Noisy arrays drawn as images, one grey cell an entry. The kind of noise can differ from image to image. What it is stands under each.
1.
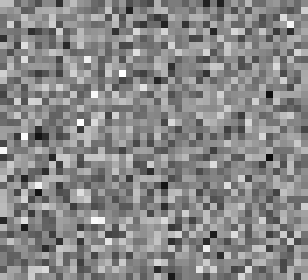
low rank plus noise
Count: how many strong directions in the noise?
three or four
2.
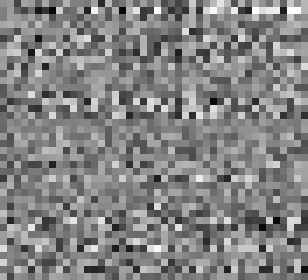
rows of uneven size
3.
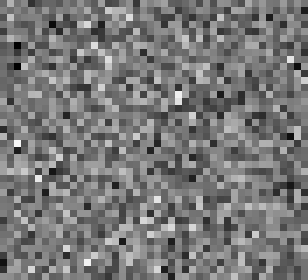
independent entries
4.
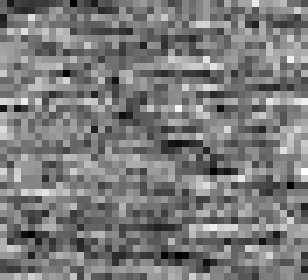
streaked along the rows
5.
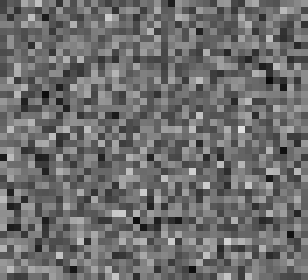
independent entries
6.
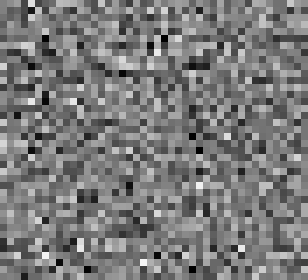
low rank plus noise
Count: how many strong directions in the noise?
three or four
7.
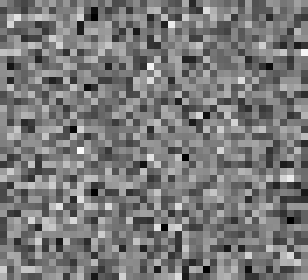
low rank plus noise
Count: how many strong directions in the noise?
five to eight
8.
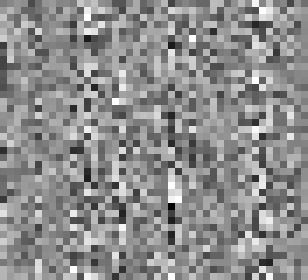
columns of uneven size
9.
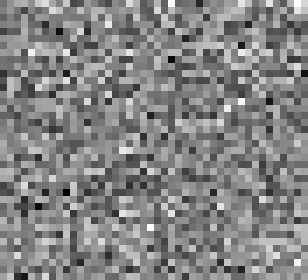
low rank plus noise
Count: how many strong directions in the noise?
one
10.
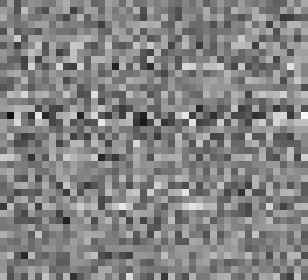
rows of uneven size
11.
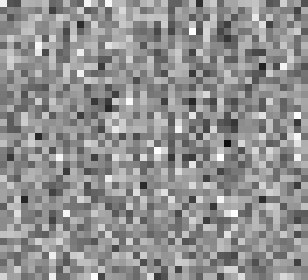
low rank plus noise
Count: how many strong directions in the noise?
five to eight
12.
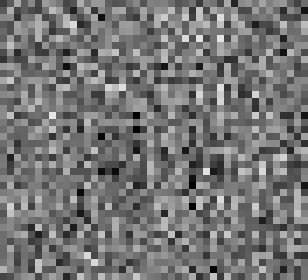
low rank plus noise
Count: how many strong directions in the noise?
three or four
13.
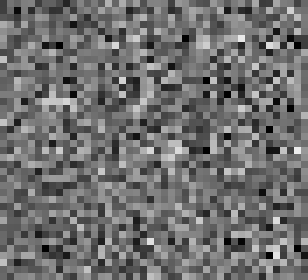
low rank plus noise
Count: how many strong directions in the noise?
three or four
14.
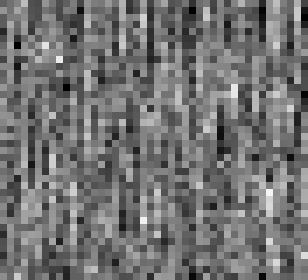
streaked along the columns
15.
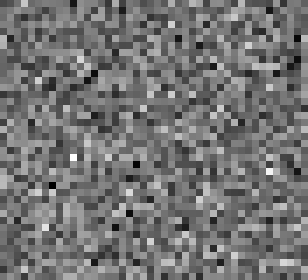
independent entries
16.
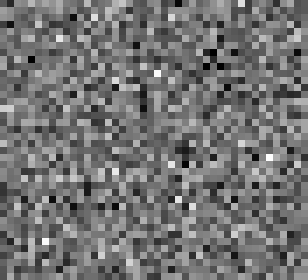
independent entries
